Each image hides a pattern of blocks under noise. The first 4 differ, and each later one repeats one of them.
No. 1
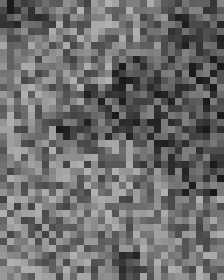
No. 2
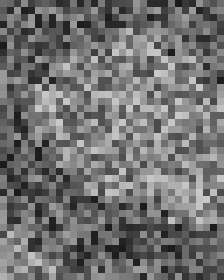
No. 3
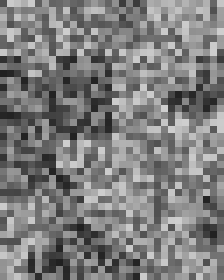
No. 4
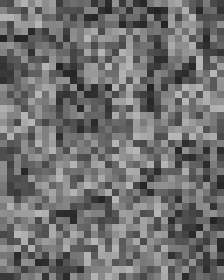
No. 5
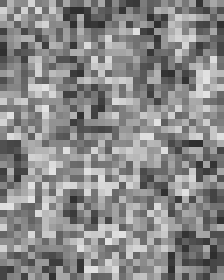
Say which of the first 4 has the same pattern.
4
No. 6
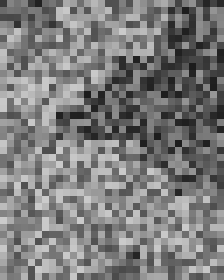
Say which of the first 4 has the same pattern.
1
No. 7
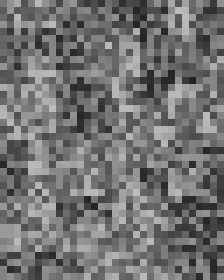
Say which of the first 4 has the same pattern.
4
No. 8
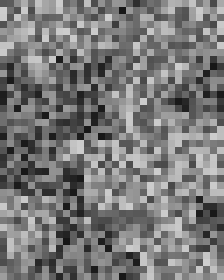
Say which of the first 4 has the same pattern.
3
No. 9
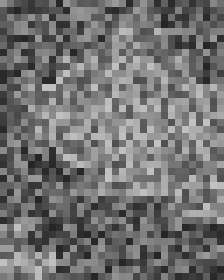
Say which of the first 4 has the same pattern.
2
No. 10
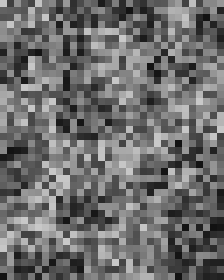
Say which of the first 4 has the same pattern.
4
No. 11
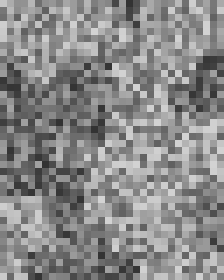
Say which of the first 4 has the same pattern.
3
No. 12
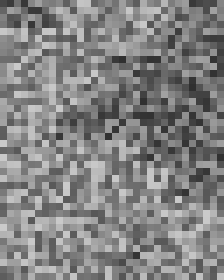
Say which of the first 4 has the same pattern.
1
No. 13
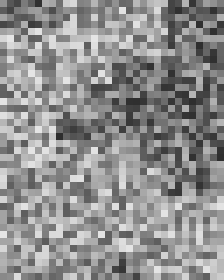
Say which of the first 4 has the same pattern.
1
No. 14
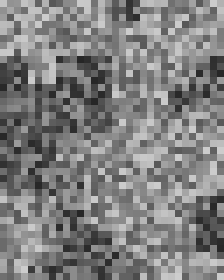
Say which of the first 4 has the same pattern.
3
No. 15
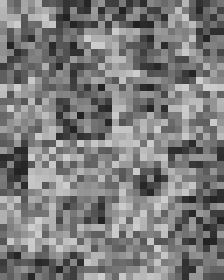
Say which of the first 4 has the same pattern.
4
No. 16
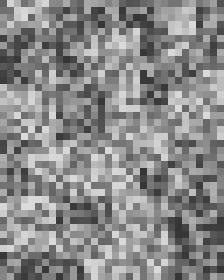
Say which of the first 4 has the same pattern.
4
